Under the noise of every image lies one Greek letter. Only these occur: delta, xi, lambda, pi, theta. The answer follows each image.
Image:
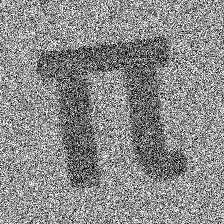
pi
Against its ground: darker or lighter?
darker
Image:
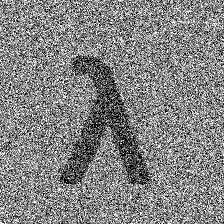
lambda
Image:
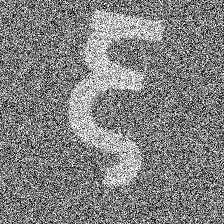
xi
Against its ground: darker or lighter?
lighter
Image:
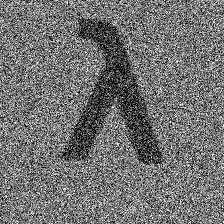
lambda
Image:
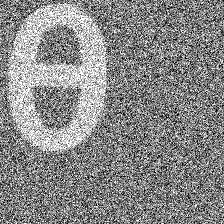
theta
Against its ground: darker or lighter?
lighter
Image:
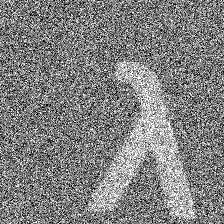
lambda
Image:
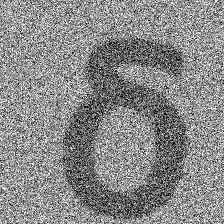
delta
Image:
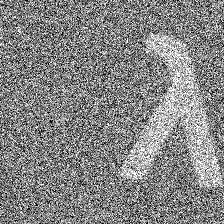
lambda
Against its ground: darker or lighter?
lighter
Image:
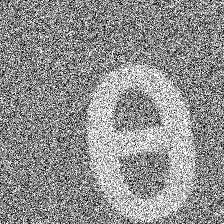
theta
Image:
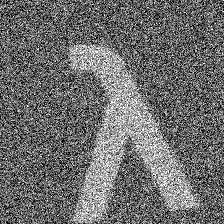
lambda
